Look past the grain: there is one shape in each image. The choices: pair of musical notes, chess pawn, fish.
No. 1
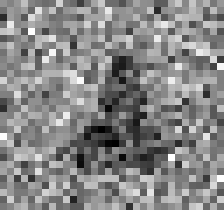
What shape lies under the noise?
chess pawn
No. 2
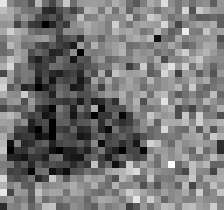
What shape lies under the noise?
chess pawn
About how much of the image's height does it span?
nearly all
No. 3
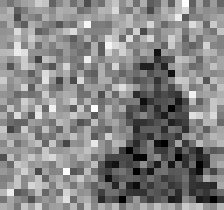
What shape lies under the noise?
chess pawn
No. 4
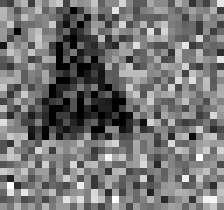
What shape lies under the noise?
chess pawn
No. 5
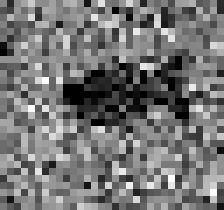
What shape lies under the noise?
fish
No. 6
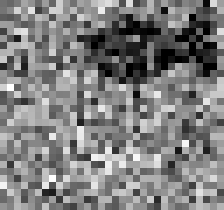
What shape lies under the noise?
fish
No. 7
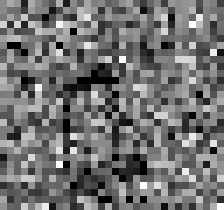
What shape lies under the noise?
pair of musical notes
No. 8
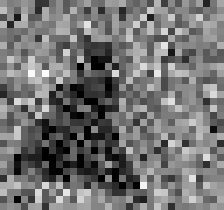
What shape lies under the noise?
chess pawn
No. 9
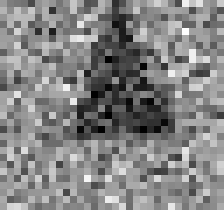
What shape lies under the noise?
chess pawn
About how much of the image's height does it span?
two thirds
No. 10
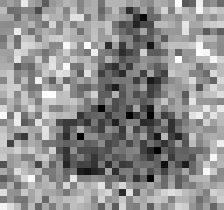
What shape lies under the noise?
chess pawn
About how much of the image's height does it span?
nearly all
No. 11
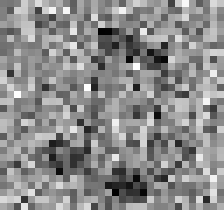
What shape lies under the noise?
pair of musical notes
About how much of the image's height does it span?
nearly all
